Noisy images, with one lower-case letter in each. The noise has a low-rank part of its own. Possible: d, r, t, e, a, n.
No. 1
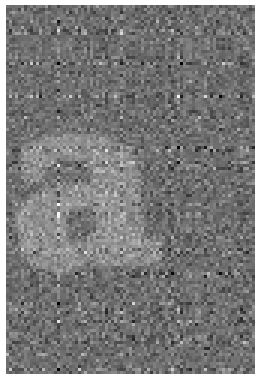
light a
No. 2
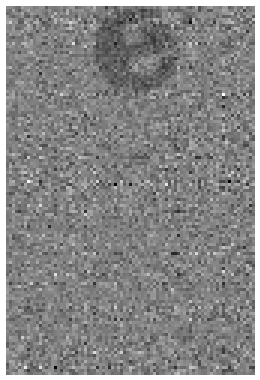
dark e, top middle
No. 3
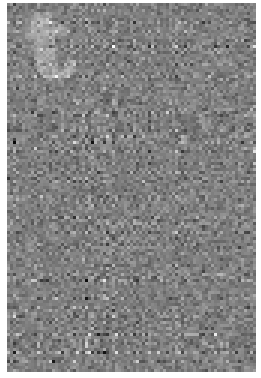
light t, top left
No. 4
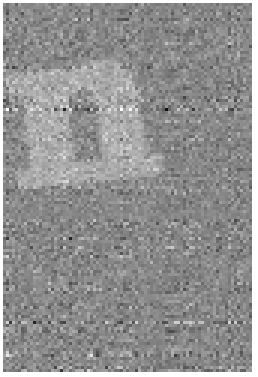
light n
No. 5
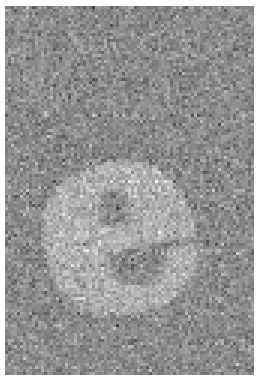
light e
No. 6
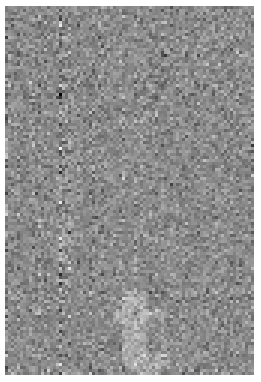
light t, bottom middle
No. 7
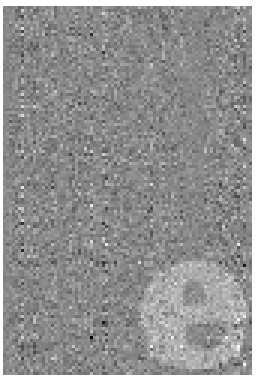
light e, bottom right
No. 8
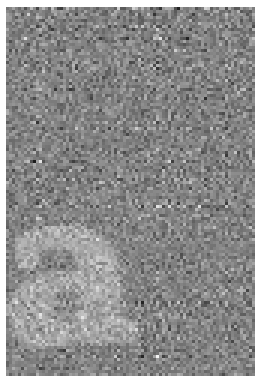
light a
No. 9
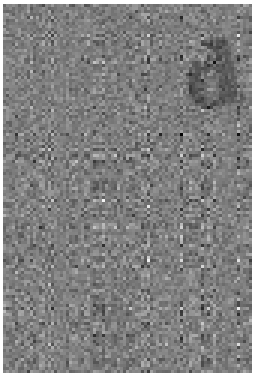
dark d, top right
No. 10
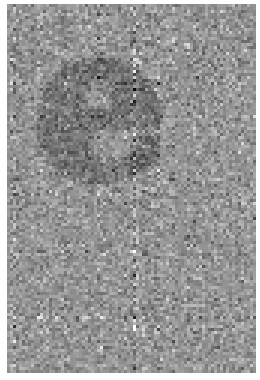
dark e
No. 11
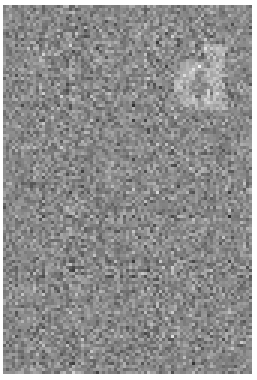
light d, top right
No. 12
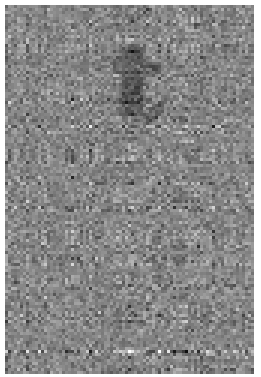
dark t, top middle
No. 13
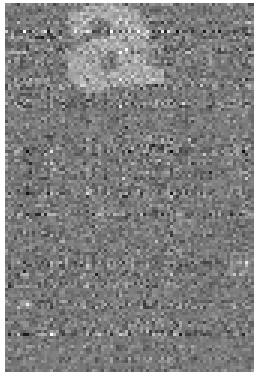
light a, top middle
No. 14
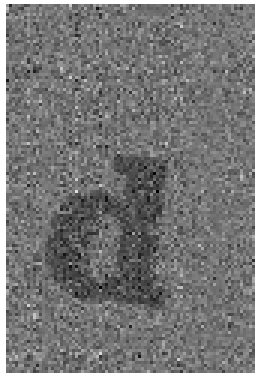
dark d
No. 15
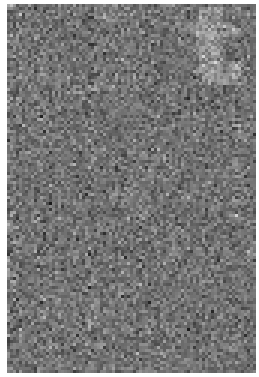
light t, top right
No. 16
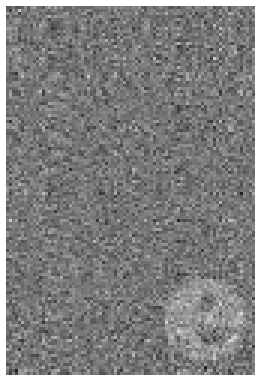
light e, bottom right
